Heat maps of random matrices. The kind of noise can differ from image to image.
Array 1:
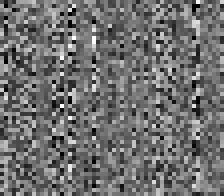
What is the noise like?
columns of uneven size
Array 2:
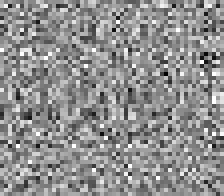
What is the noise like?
low rank plus noise
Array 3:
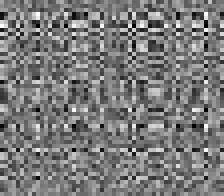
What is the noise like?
low rank plus noise
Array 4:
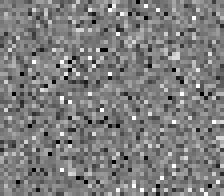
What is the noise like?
heavy tails
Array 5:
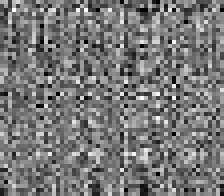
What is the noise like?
low rank plus noise
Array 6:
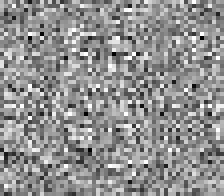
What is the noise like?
low rank plus noise
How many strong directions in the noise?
five to eight
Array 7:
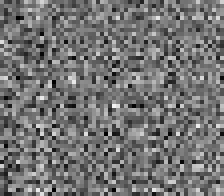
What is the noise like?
low rank plus noise
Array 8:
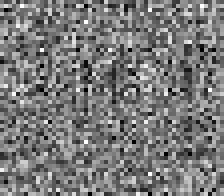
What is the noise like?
low rank plus noise
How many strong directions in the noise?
five to eight
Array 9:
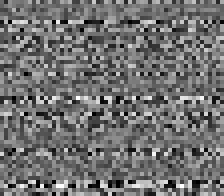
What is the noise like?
rows of uneven size
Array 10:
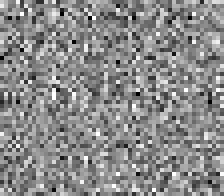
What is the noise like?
low rank plus noise
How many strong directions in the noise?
five to eight
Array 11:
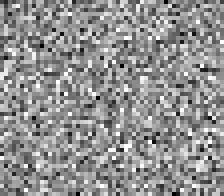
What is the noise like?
independent entries
